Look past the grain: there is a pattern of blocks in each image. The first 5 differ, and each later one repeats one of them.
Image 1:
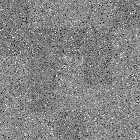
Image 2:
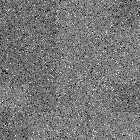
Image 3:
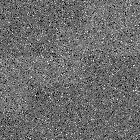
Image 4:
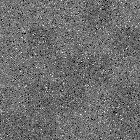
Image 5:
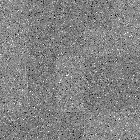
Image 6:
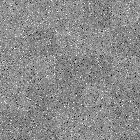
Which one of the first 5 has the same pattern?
4
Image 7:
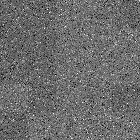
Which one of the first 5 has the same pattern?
2
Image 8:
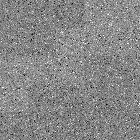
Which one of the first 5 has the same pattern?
3
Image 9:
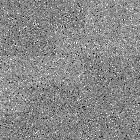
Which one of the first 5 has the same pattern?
3
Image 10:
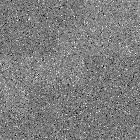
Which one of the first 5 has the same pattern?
3
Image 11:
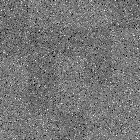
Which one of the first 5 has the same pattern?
1
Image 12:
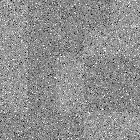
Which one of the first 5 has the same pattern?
5
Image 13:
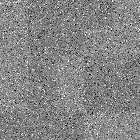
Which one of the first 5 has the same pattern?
5
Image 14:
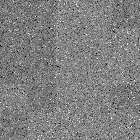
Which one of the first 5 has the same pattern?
2
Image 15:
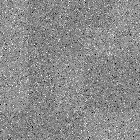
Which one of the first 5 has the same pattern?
5
